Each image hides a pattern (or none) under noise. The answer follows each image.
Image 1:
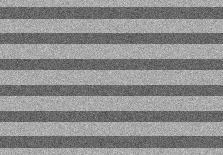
horizontal stripes
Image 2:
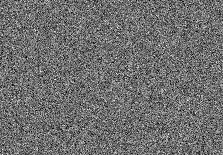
only noise
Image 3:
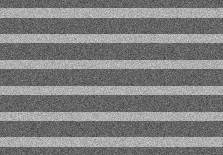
horizontal stripes
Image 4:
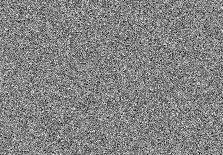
only noise
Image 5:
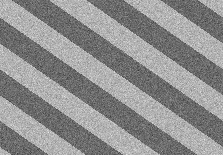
diagonal stripes
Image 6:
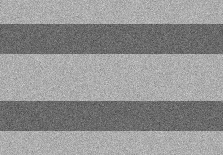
horizontal stripes
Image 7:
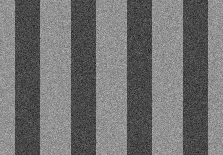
vertical stripes
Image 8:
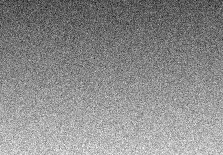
a smooth slope
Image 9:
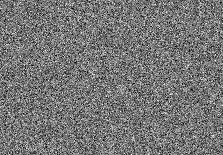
only noise
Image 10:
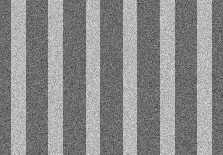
vertical stripes
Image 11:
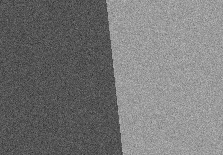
a sharp edge
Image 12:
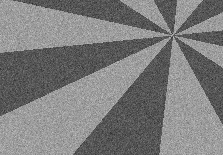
spokes from one point
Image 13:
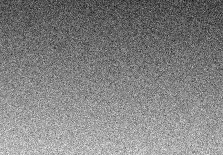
a smooth slope
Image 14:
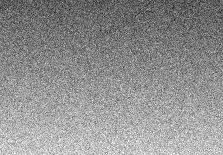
a smooth slope
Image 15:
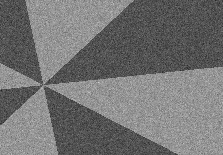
spokes from one point
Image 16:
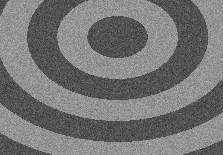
rings round one point
